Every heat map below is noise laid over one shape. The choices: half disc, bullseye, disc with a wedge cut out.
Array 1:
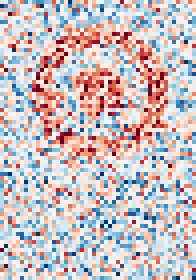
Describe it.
red bullseye
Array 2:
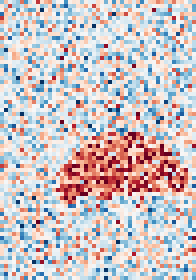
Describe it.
red half disc
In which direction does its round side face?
up
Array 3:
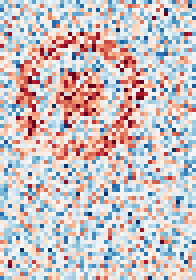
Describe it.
red bullseye
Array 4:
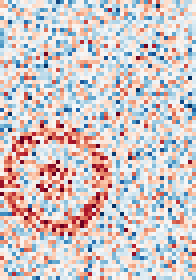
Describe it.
red bullseye
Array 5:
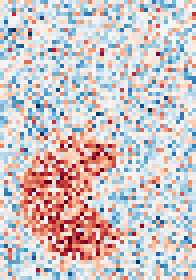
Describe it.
red disc with a wedge cut out
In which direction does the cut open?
right
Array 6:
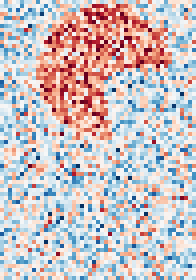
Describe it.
red disc with a wedge cut out
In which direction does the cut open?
down and right
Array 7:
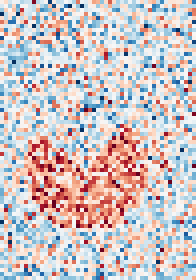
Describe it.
red disc with a wedge cut out
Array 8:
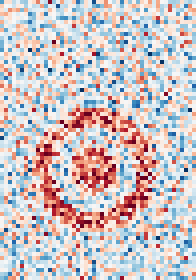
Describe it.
red bullseye
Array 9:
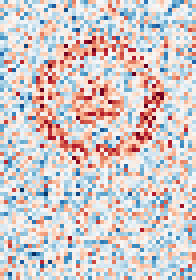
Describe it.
red bullseye
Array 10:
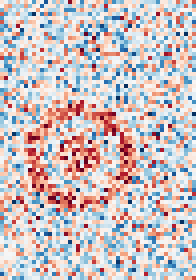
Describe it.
red bullseye
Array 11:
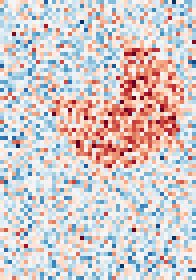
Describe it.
red disc with a wedge cut out
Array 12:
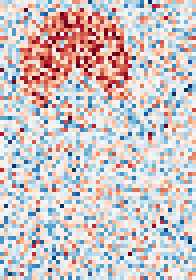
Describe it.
red disc with a wedge cut out
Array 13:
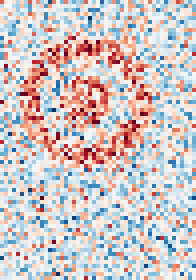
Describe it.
red bullseye
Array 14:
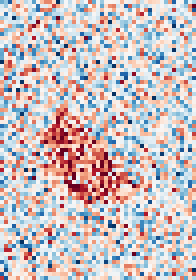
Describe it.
red half disc
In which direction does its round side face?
down and left
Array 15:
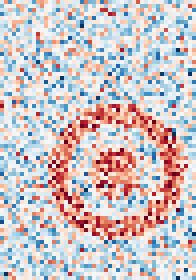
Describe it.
red bullseye
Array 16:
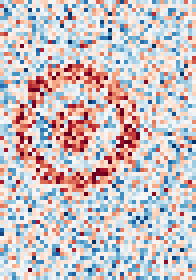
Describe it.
red bullseye
